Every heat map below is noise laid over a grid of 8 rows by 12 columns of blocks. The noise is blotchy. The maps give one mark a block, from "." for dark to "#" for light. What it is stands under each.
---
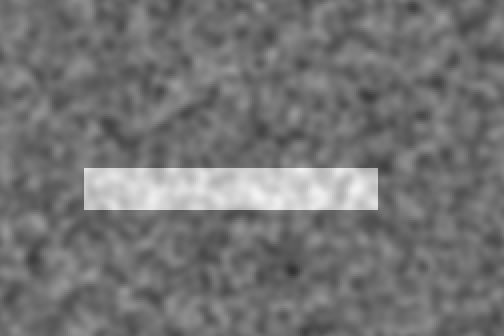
. . . . . . . . . . . .
. . . . . . . . . . . .
. . . . . . . . . . . .
. . . . . . . . . . . .
. . # # # # # # # . . .
. . . . . . . . . . . .
. . . . . . . . . . . .
. . . . . . . . . . . .
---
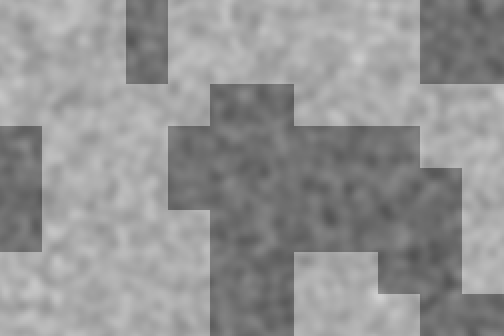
# # # . # # # # # # . .
# # # . # # # # # # . .
# # # # # . . # # # # #
. # # # . . . . . . # #
. # # # . . . . . . . #
. # # # # . . . . . . #
# # # # # . . # # . . #
# # # # # . . # # # . .
